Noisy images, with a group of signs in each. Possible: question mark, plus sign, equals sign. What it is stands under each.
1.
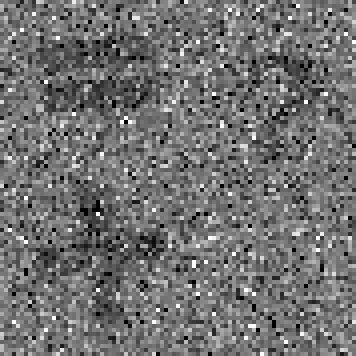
top left: equals sign; top right: question mark; bottom left: plus sign
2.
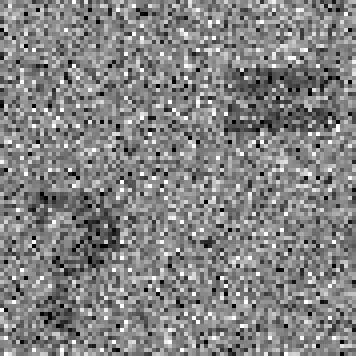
top right: equals sign; bottom left: question mark
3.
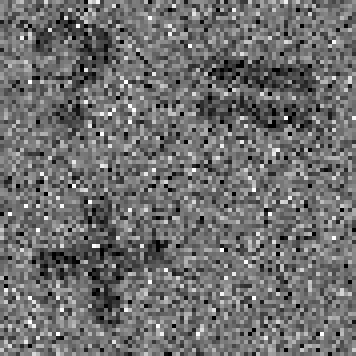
top left: question mark; top right: equals sign; bottom left: plus sign
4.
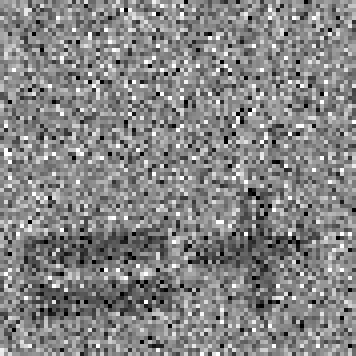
bottom left: equals sign; bottom right: plus sign
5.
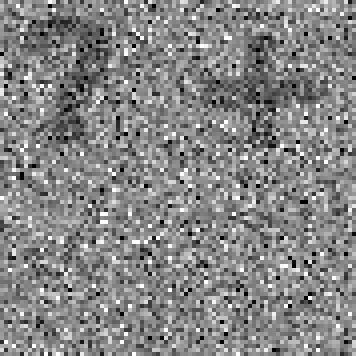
top left: question mark; top right: plus sign
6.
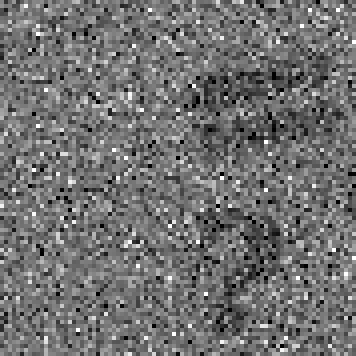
top right: equals sign; bottom right: question mark
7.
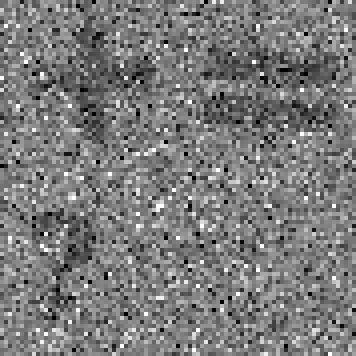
top left: plus sign; top right: equals sign; bottom left: question mark
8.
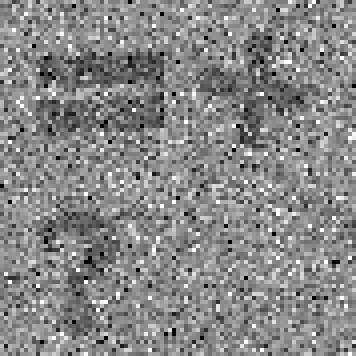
top left: equals sign; top right: plus sign; bottom left: question mark
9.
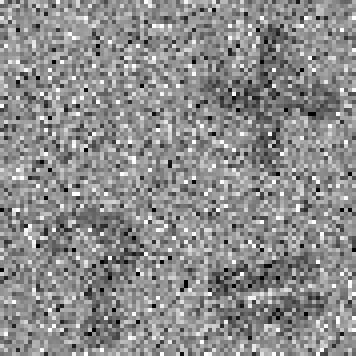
top right: plus sign; bottom left: question mark; bottom right: equals sign
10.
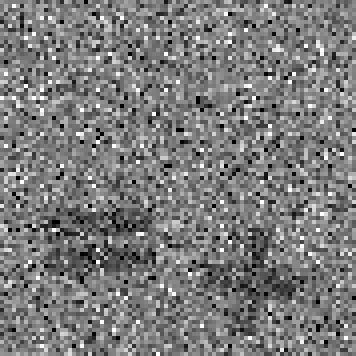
bottom left: equals sign; bottom right: plus sign
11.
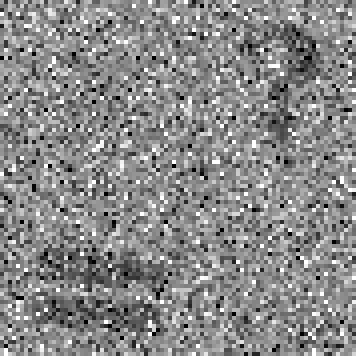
top right: question mark; bottom left: equals sign
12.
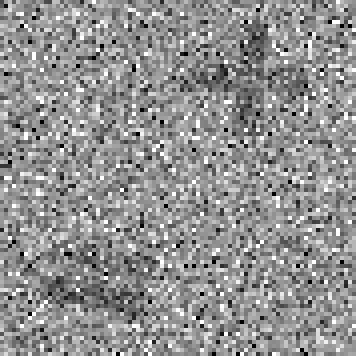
top right: plus sign; bottom left: equals sign
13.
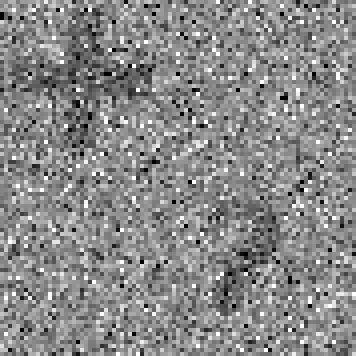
top left: plus sign; bottom right: question mark
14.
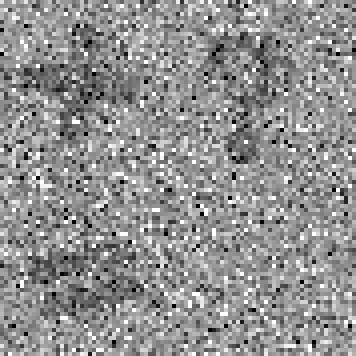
top left: plus sign; top right: question mark; bottom left: equals sign
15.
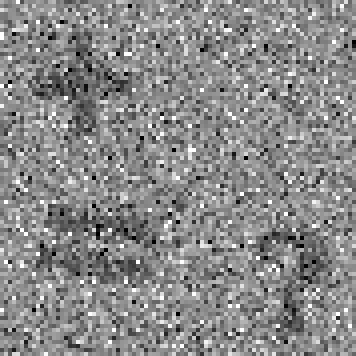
top left: plus sign; bottom left: equals sign; bottom right: question mark
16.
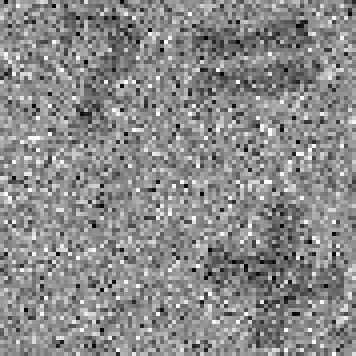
top left: question mark; top right: equals sign; bottom right: plus sign
